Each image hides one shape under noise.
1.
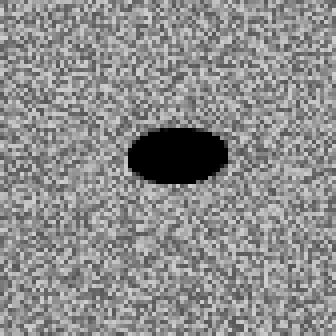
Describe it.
dark ellipse, centre
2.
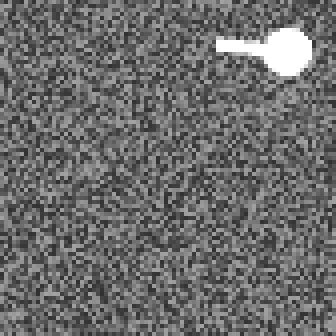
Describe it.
light lollipop, top right
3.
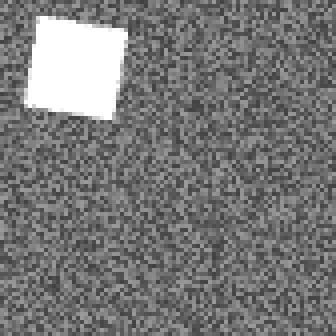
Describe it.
light square, top left
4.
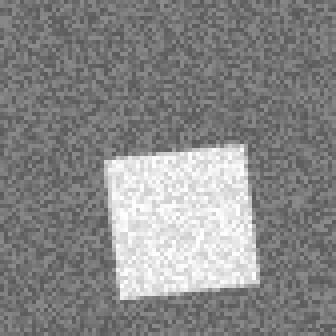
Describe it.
light square
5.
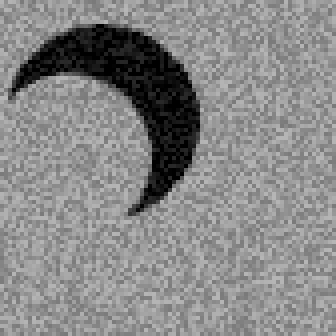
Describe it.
dark crescent
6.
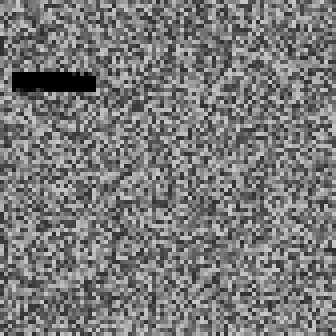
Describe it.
dark bar, top left
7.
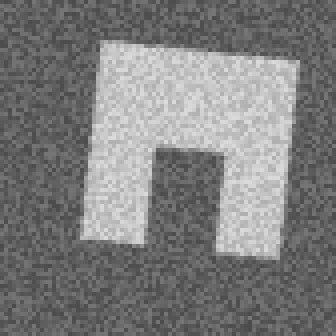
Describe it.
light square with a notch
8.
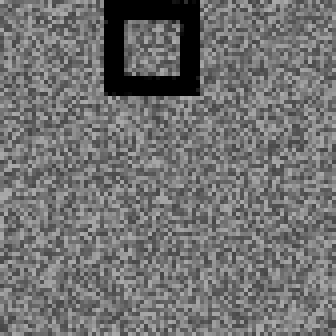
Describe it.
dark square frame, top middle
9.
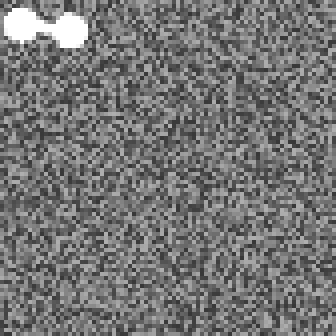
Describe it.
light dumbbell, top left
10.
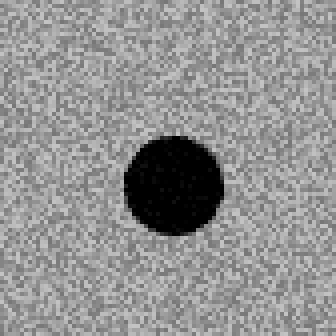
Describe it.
dark disc, centre
